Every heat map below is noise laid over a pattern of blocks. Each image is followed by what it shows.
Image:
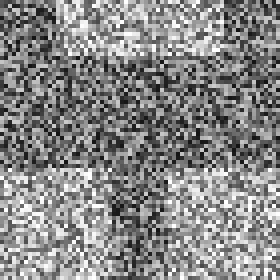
left and right mirror each other
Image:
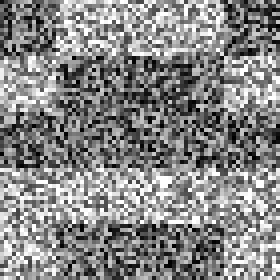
left and right mirror each other
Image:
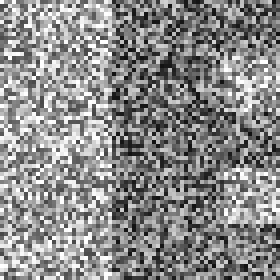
top and bottom mirror each other
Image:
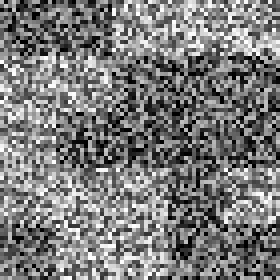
no symmetry
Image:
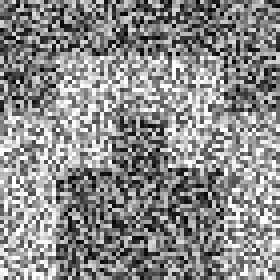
left and right mirror each other
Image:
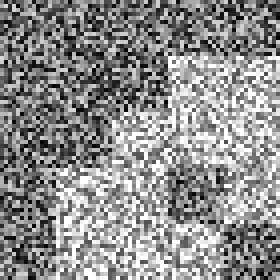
mirrored about the diagonal from the top left
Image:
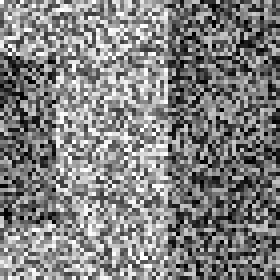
top and bottom mirror each other
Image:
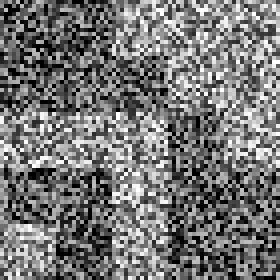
mirrored about the diagonal from the bottom left
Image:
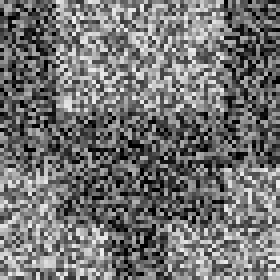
left and right mirror each other
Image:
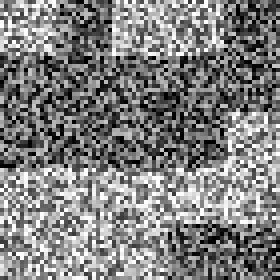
no symmetry
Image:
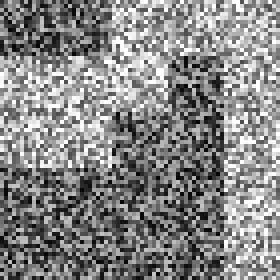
no symmetry
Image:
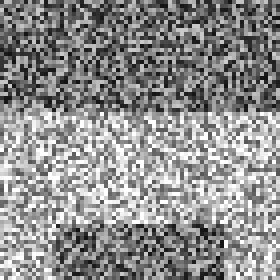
left and right mirror each other
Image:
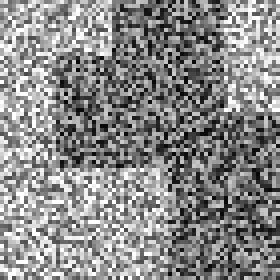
no symmetry
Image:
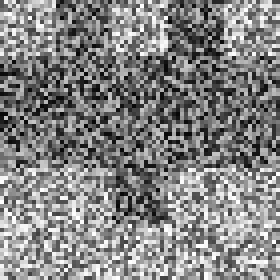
left and right mirror each other
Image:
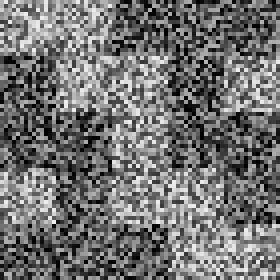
the same after a half turn
